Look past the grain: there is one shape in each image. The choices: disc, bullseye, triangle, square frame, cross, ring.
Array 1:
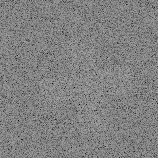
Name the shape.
cross
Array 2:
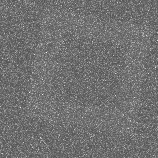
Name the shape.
square frame
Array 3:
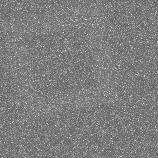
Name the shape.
square frame
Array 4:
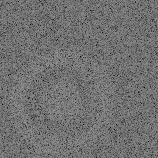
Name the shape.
bullseye
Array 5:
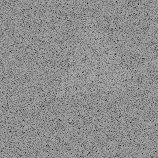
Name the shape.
triangle
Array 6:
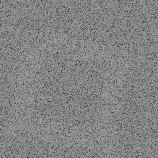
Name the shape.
square frame
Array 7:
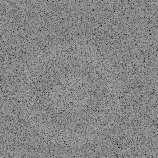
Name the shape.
bullseye
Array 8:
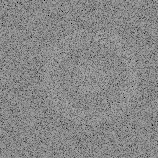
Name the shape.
bullseye
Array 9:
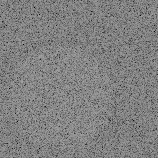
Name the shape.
disc
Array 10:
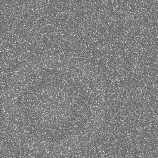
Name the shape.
bullseye
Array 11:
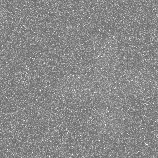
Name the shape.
cross
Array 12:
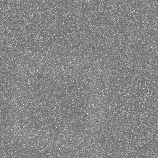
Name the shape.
square frame
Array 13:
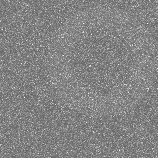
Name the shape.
ring
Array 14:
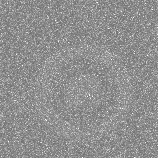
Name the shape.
bullseye
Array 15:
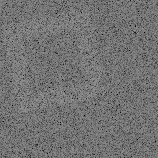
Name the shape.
square frame
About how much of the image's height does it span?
two thirds
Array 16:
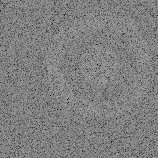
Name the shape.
bullseye
